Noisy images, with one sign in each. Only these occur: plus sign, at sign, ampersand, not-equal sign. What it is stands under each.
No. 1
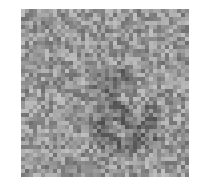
dark ampersand
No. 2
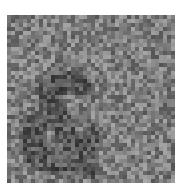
dark ampersand
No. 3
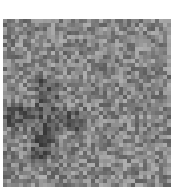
dark plus sign
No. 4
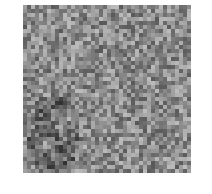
dark ampersand, bottom left
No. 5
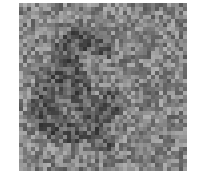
dark ampersand
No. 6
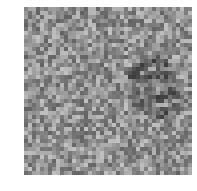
dark at sign, middle right
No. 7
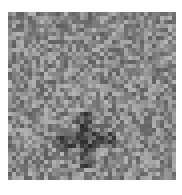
dark plus sign, bottom middle
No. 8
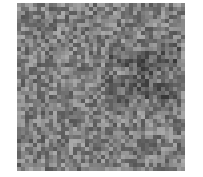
dark not-equal sign
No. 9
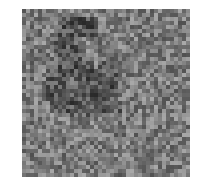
dark ampersand
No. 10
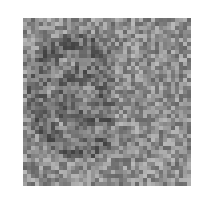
dark at sign
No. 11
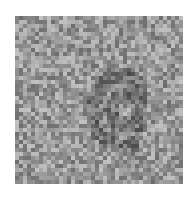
dark at sign
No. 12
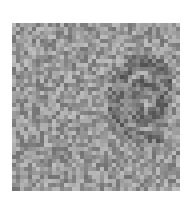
dark at sign
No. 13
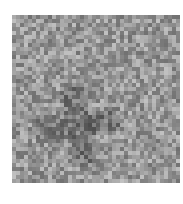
dark plus sign
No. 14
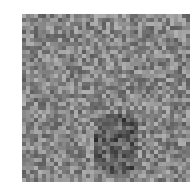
dark at sign, bottom middle
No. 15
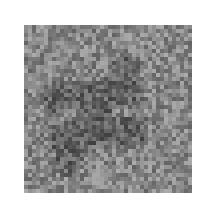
dark not-equal sign
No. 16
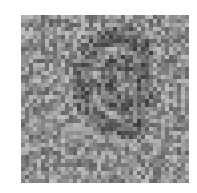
dark at sign
